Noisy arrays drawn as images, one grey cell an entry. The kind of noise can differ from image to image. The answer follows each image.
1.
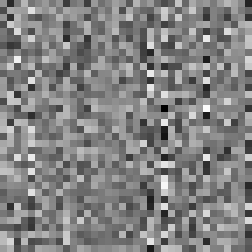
columns of uneven size
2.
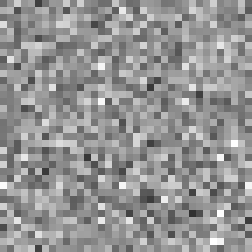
independent entries
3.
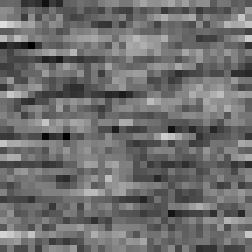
streaked along the rows
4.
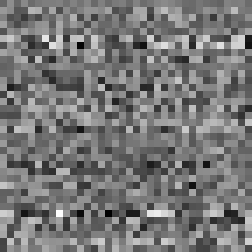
rows of uneven size
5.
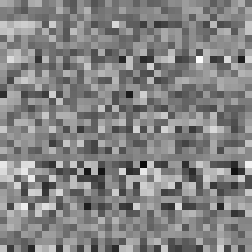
rows of uneven size
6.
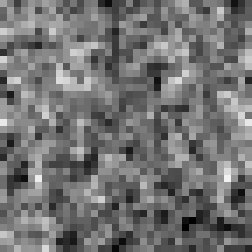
blotchy
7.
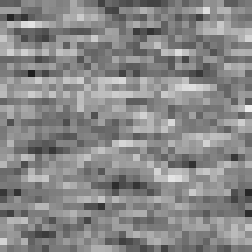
streaked along the rows
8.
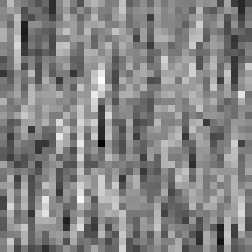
streaked along the columns
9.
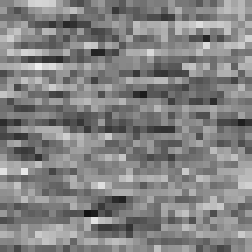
streaked along the rows
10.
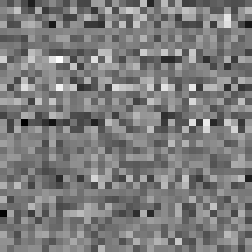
rows of uneven size
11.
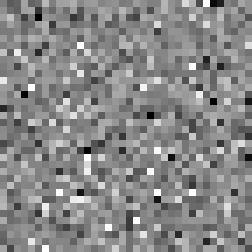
heavy tails
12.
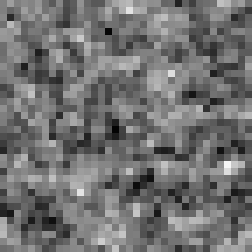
blotchy
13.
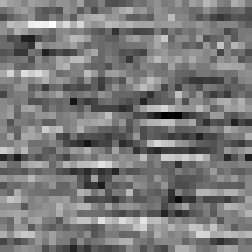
streaked along the rows
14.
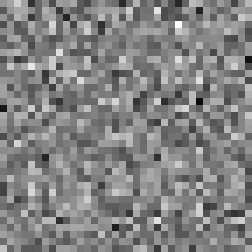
low rank plus noise
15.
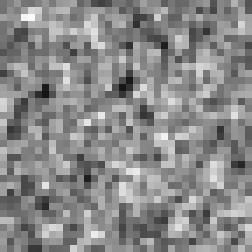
blotchy
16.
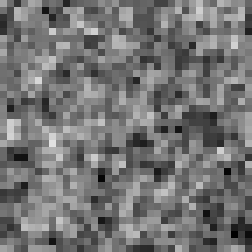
blotchy
